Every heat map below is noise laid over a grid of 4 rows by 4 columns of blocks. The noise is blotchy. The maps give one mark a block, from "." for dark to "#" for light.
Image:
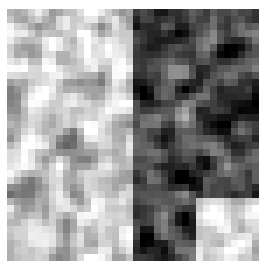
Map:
##..
##..
##..
##.#
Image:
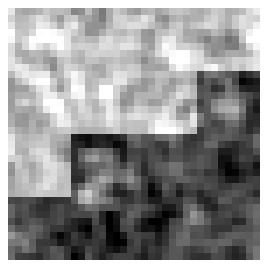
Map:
####
###.
#...
....
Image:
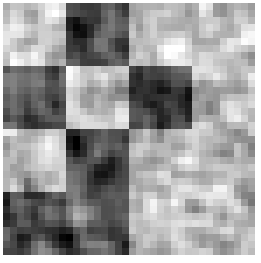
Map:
#.##
.#.#
#.##
..##
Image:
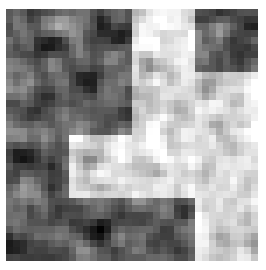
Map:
..#.
..##
.###
...#
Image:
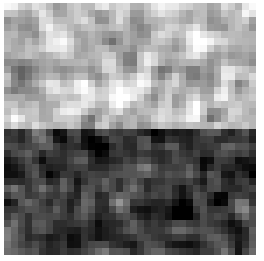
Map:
####
####
....
....
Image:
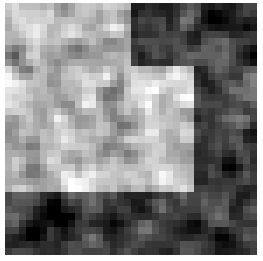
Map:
##..
###.
###.
....
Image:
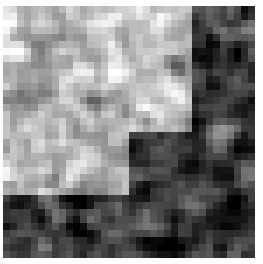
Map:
###.
###.
##..
....
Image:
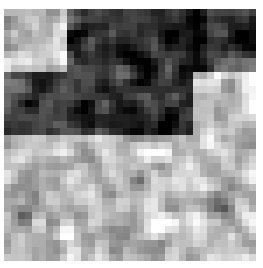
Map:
#...
...#
####
####
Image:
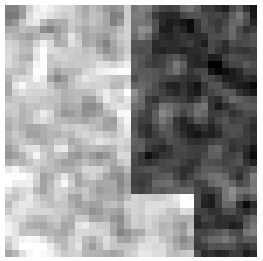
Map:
##..
##..
##..
###.
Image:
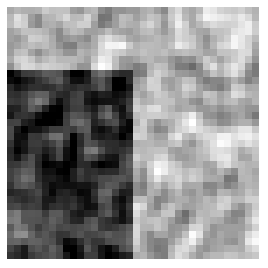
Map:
####
..##
..##
..##
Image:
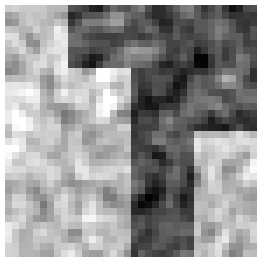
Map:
#...
##..
##.#
##.#
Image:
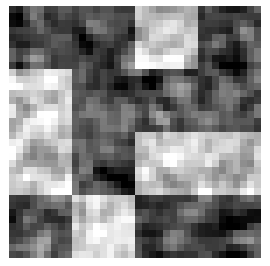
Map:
..#.
#...
#.##
.#..
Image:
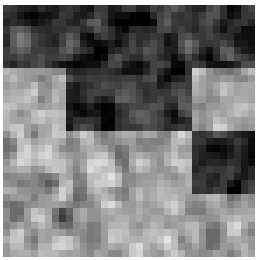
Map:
....
#..#
###.
####
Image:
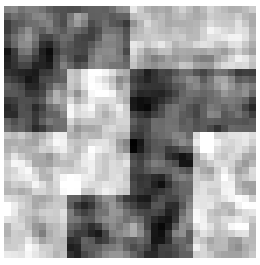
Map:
..##
.#..
##.#
#..#
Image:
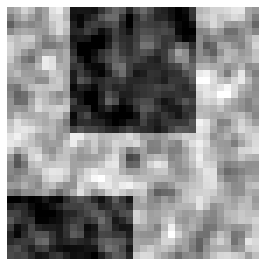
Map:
#..#
#..#
####
..##
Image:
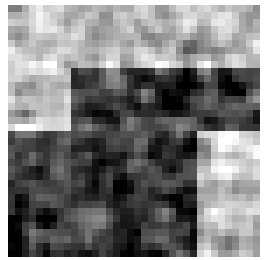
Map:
####
#...
...#
...#
